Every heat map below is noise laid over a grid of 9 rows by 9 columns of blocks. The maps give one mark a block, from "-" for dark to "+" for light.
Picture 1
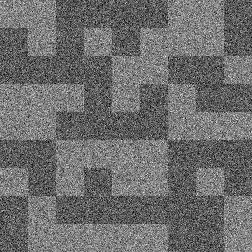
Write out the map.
++----++-
-+-+-+++-
----++--+
+++-+-+--
++----+++
--++++---
+-+-++-+-
-+------+
-+++++--+
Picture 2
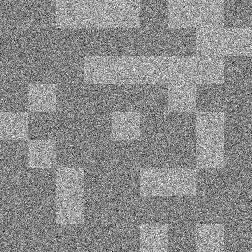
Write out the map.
--+++-++-
-------++
---+++++-
-+----+--
+---+--+-
-+-----+-
--+--++--
--+------
-----+-+-
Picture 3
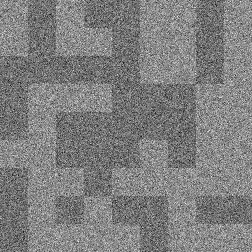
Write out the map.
+-+--++-+
+-++-++-+
-----++-+
-+++---++
-+-----++
++---+-++
-++-+++++
-+-+--+--
-++++-+++
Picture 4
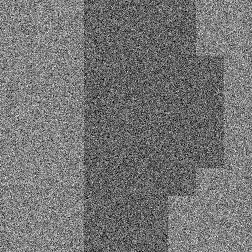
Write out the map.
+++----++
+++----++
+++-----+
+++-----+
+++-----+
+++-----+
+++----++
+++---+++
+++---+++
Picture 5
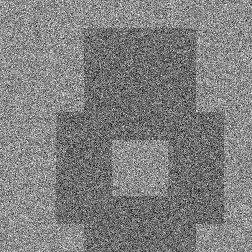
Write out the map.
+++++++++
+++----++
+++----++
+++----++
++------+
++--++--+
++--++--+
++------+
+++----++
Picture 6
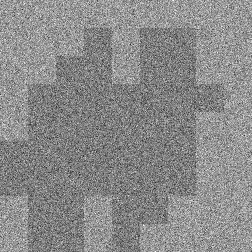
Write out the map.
+++++++++
+++-+--++
++--+--++
+-------+
+------++
-------++
-------++
+--+--+++
+--+-++++
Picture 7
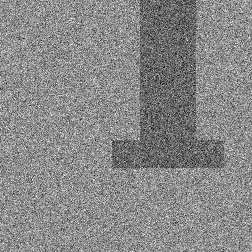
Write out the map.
+++++--++
+++++--++
+++++--++
+++++--++
+++++--++
++++----+
+++++++++
+++++++++
+++++++++
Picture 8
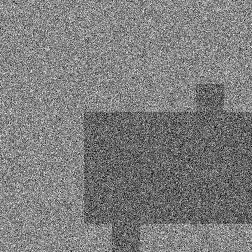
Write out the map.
+++++++++
+++++++++
+++++++++
+++++++-+
+++------
+++------
+++------
+++------
++++-++++
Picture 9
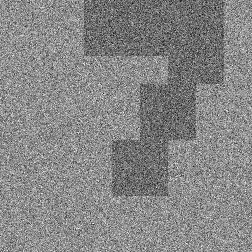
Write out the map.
+++-----+
+++-----+
++++++--+
+++++--++
+++++--++
++++--+++
++++--+++
+++++++++
+++++++++
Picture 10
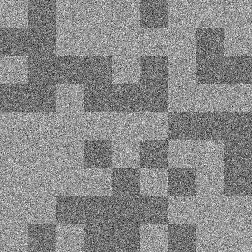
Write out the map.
+-+++-+++
--+++++-+
+---+-+--
--+---+++
++++++---
+++-+-++-
++++-+-+-
++----+++
+-+--+-++
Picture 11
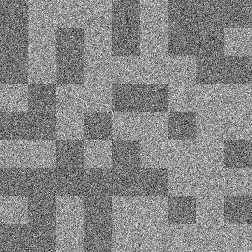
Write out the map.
-+++-+---
-+-+-+--+
-+-++++--
+-++--+++
--+-++-++
++-+-+++-
------+++
+-+-++-+-
--+-+++++
